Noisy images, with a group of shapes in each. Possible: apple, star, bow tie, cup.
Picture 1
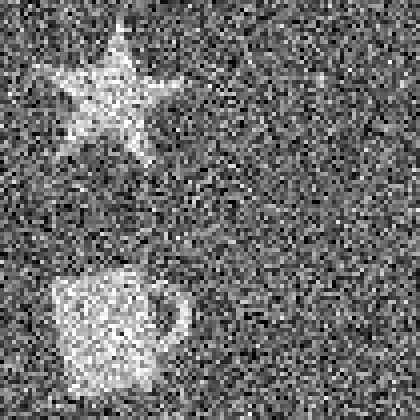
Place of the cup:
bottom left
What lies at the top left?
star
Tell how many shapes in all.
2
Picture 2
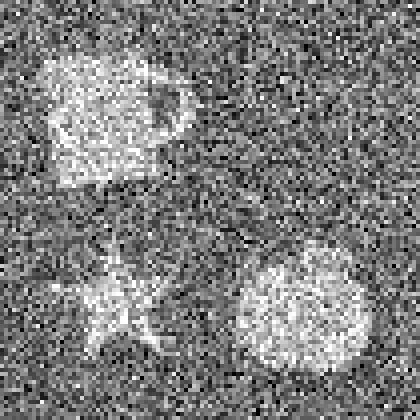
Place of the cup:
top left
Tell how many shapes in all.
3
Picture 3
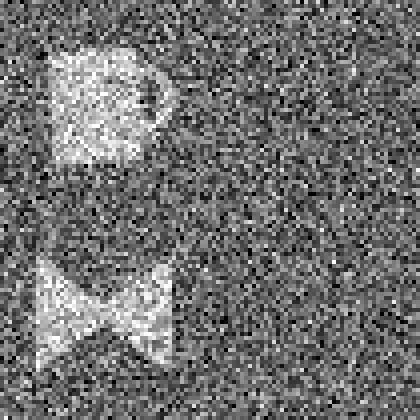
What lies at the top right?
nothing
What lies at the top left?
cup
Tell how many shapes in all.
2
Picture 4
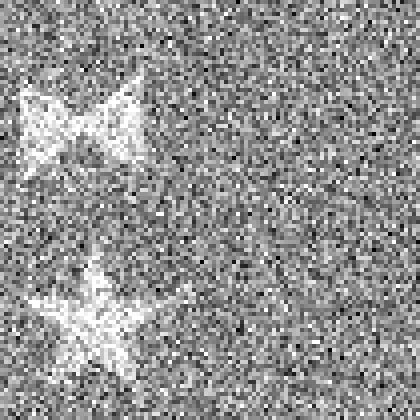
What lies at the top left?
bow tie
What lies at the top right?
nothing
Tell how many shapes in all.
2
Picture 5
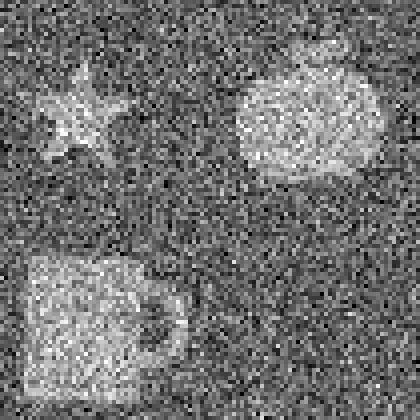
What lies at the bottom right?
nothing
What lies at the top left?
star
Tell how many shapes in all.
3
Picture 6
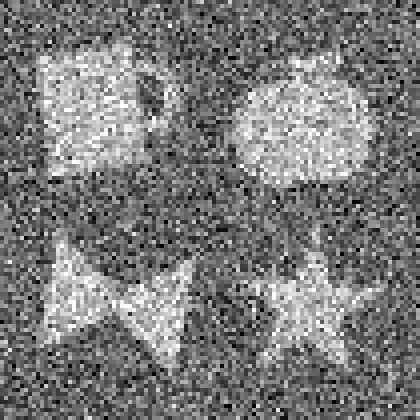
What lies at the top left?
cup
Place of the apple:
top right
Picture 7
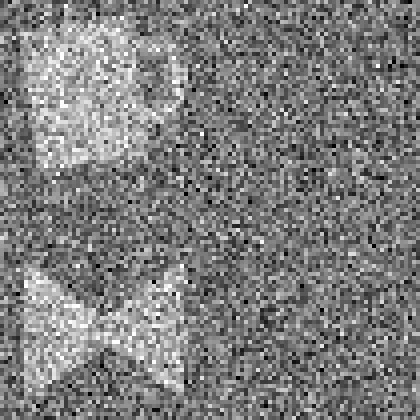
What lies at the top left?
cup
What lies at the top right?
nothing
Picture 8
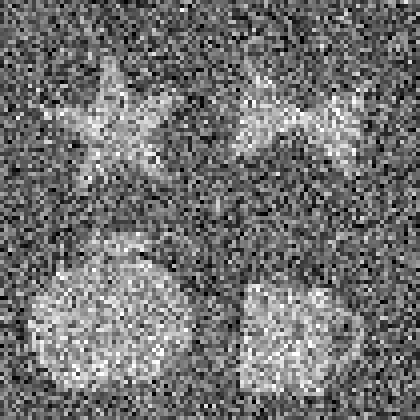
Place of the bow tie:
top right
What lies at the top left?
star
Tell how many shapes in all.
4
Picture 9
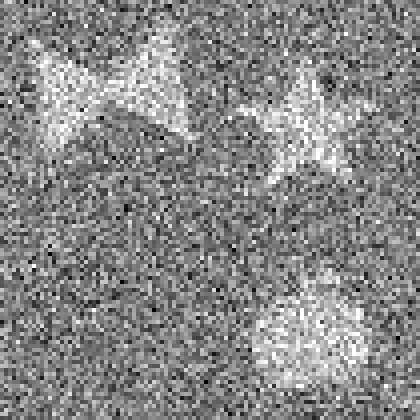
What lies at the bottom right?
apple
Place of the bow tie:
top left
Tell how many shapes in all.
3
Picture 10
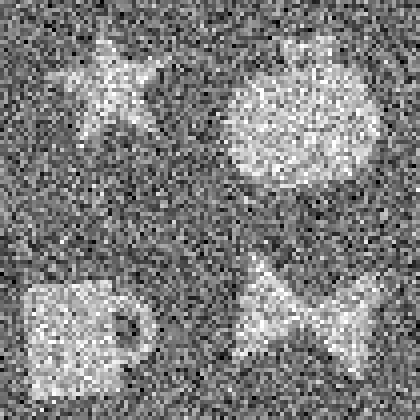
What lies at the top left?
star
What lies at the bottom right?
bow tie
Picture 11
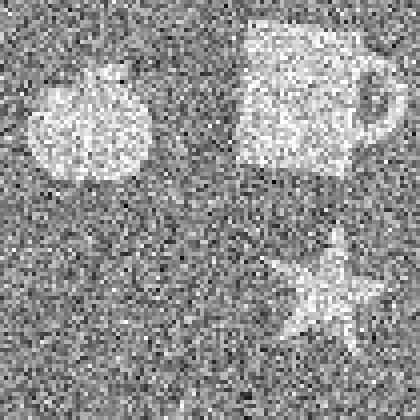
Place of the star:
bottom right
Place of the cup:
top right
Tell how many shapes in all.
3
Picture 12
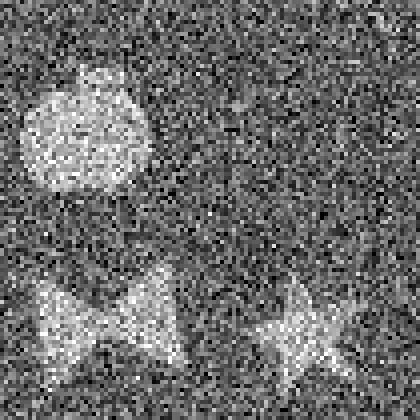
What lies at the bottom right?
star
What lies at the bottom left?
bow tie
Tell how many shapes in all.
3
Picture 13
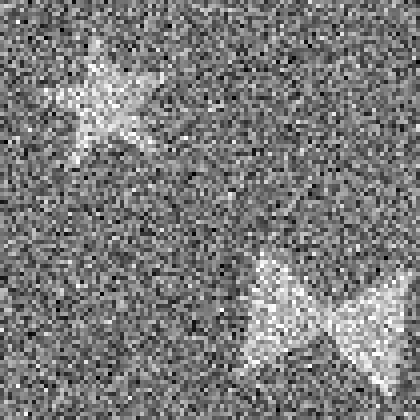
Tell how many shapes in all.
2
